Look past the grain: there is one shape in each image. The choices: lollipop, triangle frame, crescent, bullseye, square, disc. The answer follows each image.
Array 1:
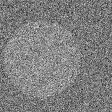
light disc
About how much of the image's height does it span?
two thirds
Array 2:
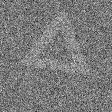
light triangle frame
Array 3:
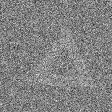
light triangle frame
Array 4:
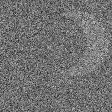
light crescent
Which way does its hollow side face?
left
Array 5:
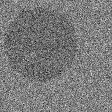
dark disc
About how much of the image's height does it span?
two thirds
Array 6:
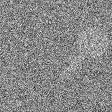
light lollipop
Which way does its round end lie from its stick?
up and right
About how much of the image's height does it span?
half
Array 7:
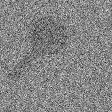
dark lollipop
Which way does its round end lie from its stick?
up and right
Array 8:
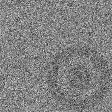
dark bullseye
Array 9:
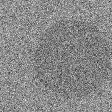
dark disc
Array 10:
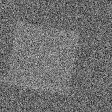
light square
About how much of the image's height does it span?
two thirds
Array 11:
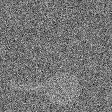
light lollipop
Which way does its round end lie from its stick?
right
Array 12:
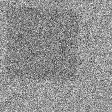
dark square
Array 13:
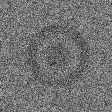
dark bullseye
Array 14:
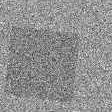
dark square
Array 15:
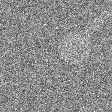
light lollipop
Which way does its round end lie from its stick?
down and left
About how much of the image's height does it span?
half
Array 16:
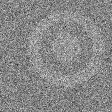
light bullseye
